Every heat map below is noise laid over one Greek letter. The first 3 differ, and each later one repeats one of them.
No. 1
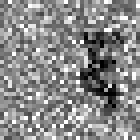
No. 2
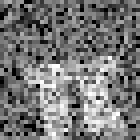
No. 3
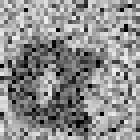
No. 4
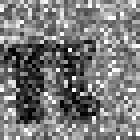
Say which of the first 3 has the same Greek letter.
2
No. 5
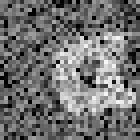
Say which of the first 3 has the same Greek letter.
3
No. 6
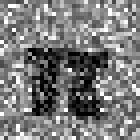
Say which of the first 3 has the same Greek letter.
2
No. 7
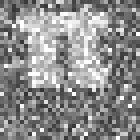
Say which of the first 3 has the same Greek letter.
2
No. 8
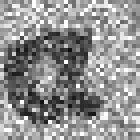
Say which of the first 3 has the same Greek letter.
3
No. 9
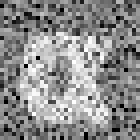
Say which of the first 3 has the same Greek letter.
3
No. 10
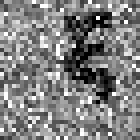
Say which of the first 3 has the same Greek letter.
1
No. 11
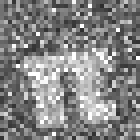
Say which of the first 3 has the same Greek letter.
2
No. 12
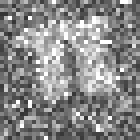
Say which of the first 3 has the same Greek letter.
2
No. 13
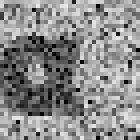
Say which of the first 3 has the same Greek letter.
3
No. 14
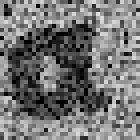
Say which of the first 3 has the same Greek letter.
3
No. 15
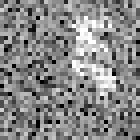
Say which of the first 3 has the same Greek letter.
1
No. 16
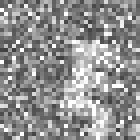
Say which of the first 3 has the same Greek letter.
1
